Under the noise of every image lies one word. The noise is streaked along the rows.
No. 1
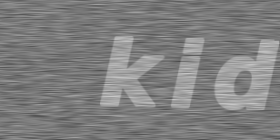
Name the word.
kid
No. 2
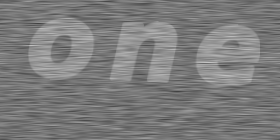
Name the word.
one
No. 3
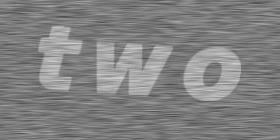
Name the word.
two
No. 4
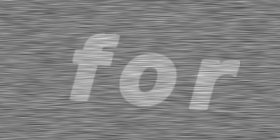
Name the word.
for
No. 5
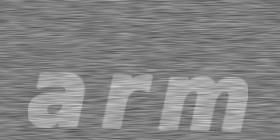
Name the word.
arm
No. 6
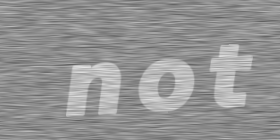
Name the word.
not
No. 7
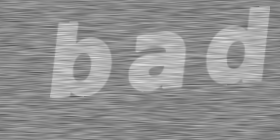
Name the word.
bad
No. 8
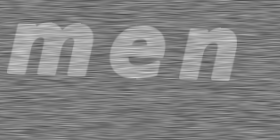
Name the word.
men
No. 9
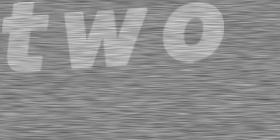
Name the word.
two
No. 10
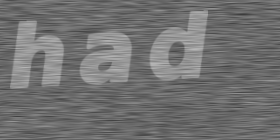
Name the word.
had
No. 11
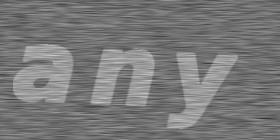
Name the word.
any
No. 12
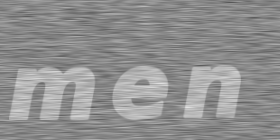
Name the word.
men
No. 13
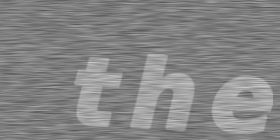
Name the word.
the
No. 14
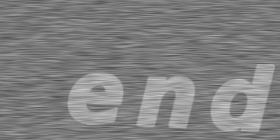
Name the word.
end
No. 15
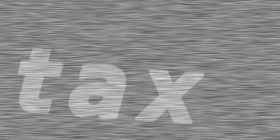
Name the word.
tax
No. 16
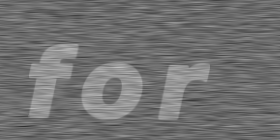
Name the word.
for
